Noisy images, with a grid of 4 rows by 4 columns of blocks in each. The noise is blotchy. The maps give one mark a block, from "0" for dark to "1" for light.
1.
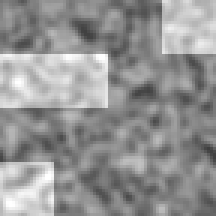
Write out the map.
0 0 0 1
1 1 0 0
0 0 0 0
1 0 0 0
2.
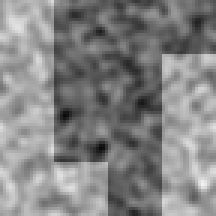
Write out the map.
1 0 0 0
1 0 0 1
1 0 0 1
1 1 0 1
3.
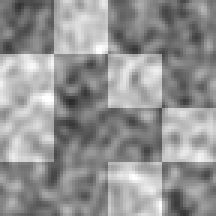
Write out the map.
0 1 0 0
1 0 1 0
1 0 0 1
0 0 1 0
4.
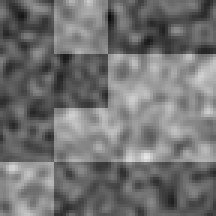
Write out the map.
0 1 0 0
0 0 1 1
0 1 1 1
1 0 0 0
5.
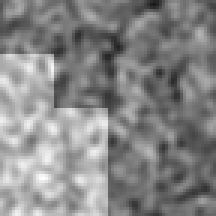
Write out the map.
0 0 0 0
1 0 0 0
1 1 0 0
1 1 0 0
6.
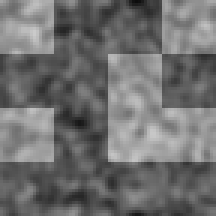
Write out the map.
1 0 0 1
0 0 1 0
1 0 1 1
0 0 0 0
